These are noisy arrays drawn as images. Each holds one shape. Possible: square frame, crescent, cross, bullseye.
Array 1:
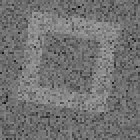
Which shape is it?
square frame
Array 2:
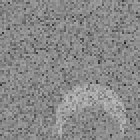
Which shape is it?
crescent
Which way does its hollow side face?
down
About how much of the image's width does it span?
half
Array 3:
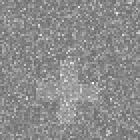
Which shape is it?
cross
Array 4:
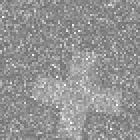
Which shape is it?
cross
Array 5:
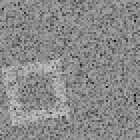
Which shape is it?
square frame
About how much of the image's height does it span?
half
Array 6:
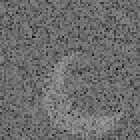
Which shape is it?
crescent
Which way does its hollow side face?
up and right
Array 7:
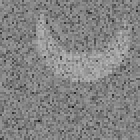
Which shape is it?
crescent
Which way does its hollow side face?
up
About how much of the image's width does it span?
two thirds
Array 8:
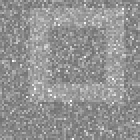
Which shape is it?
square frame
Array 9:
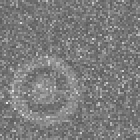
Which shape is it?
bullseye
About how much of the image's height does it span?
half
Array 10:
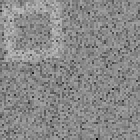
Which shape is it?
square frame
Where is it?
top left
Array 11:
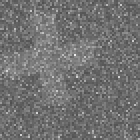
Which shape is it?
cross
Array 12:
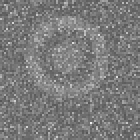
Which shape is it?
bullseye
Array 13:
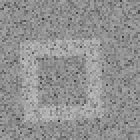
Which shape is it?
square frame
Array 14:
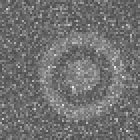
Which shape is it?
bullseye
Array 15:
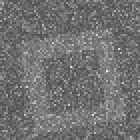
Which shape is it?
square frame
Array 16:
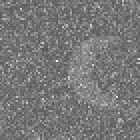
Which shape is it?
crescent
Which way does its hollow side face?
right
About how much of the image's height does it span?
half
